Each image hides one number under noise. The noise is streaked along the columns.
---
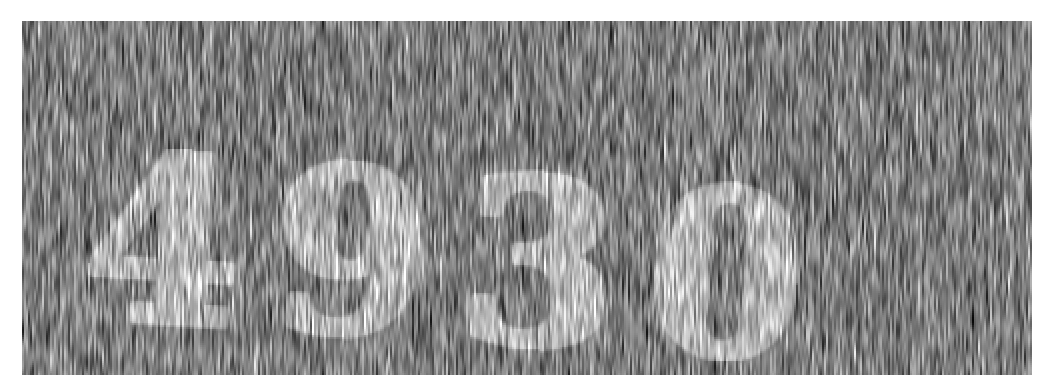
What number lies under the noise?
4930
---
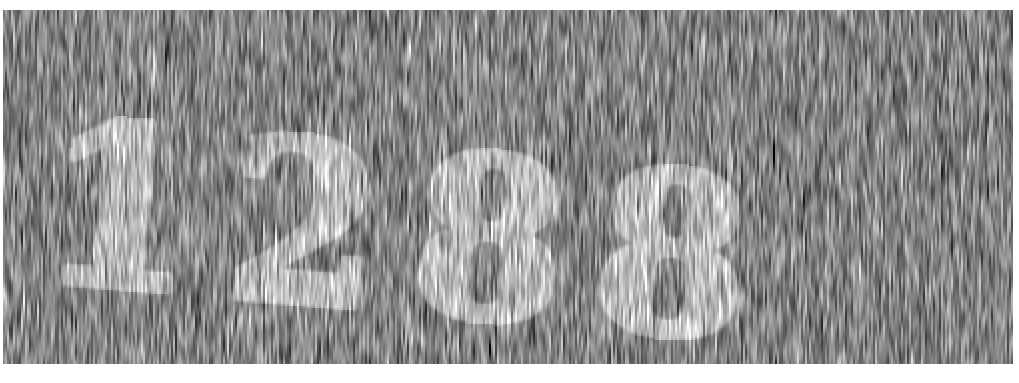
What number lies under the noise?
1288
